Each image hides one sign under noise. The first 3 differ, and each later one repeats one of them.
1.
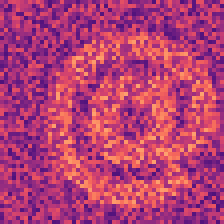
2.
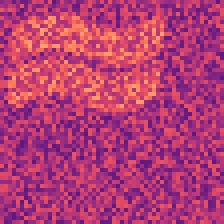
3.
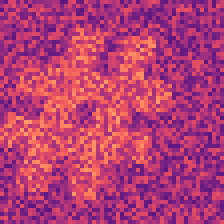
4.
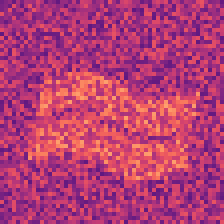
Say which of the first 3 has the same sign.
2
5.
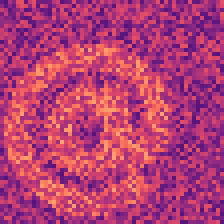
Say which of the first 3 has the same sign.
1
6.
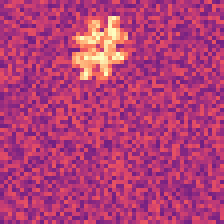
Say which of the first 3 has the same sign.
3
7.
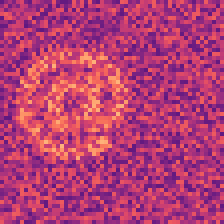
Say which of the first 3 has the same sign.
1
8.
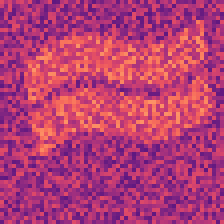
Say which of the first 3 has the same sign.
2
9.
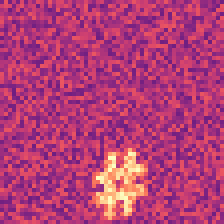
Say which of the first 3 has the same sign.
3
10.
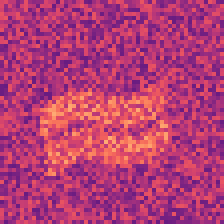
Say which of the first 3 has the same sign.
2
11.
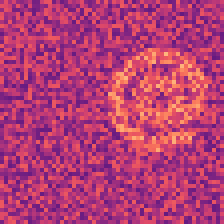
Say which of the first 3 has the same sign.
1
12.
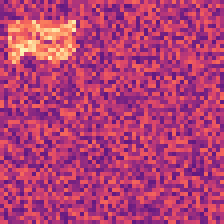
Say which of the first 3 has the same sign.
2
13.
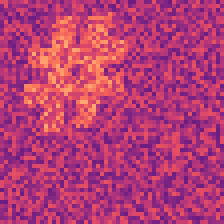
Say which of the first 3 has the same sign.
3
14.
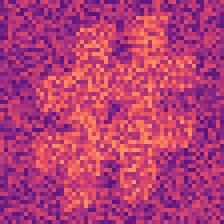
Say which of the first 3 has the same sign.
3
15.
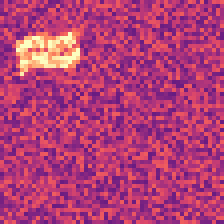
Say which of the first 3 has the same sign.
2
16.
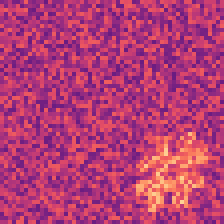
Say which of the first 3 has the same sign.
3
